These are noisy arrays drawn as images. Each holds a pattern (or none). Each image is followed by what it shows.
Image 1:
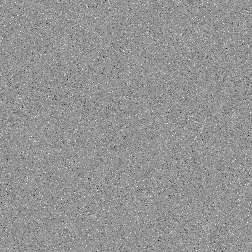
only noise
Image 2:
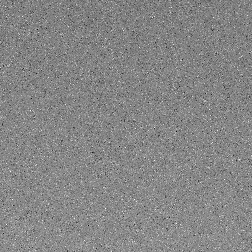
a smooth slope
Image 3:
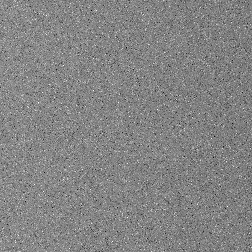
a smooth slope
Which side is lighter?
left
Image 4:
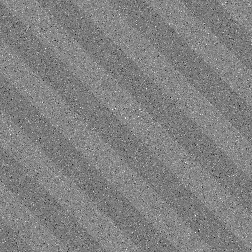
diagonal stripes
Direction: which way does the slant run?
top left to bottom right
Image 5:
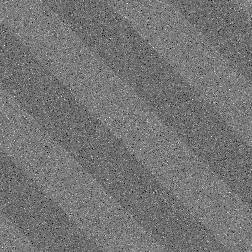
diagonal stripes
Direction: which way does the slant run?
top left to bottom right
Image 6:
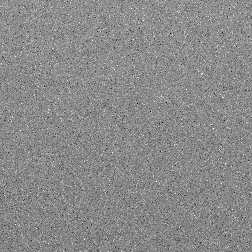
a smooth slope
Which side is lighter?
top
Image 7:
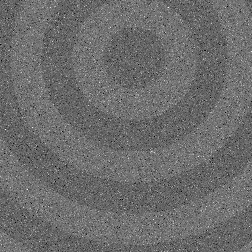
rings round one point
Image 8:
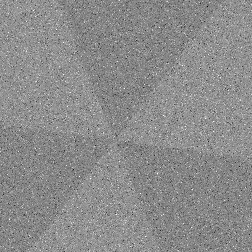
spokes from one point
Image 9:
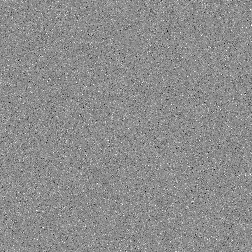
only noise
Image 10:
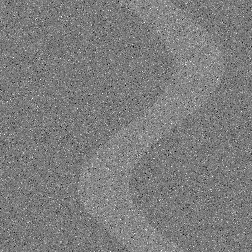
a wavy band
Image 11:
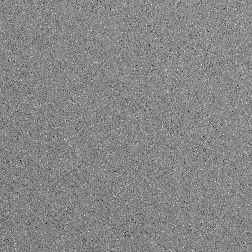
a smooth slope
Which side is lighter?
top right
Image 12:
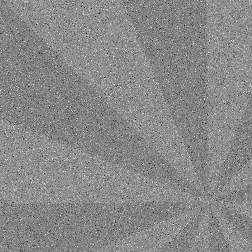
spokes from one point
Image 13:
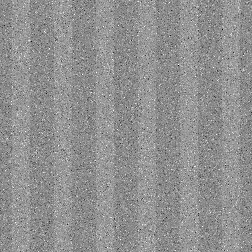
vertical stripes
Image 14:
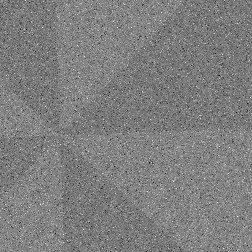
spokes from one point
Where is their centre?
middle left
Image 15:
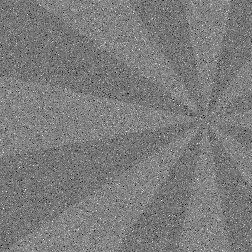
spokes from one point
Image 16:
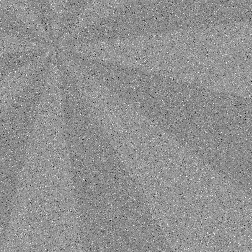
spokes from one point
